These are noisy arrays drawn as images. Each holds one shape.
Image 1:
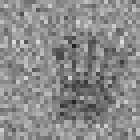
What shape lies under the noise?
chess queen
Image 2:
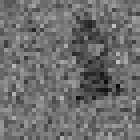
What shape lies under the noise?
chess bishop
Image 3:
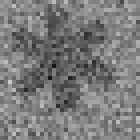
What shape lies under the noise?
asterisk
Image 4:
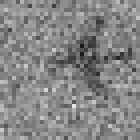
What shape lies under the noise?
airplane
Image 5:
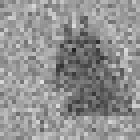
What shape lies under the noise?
chess knight
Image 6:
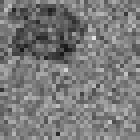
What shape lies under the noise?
telephone
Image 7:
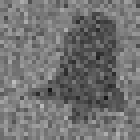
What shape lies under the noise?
bell
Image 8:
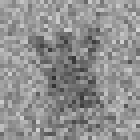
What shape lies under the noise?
chess rook
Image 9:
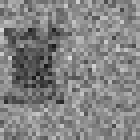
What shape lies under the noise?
chess rook
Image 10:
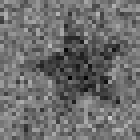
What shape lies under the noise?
star
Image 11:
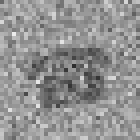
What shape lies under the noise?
telephone
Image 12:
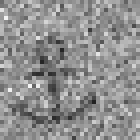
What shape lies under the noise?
anchor
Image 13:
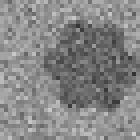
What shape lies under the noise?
flower
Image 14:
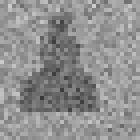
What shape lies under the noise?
chess pawn
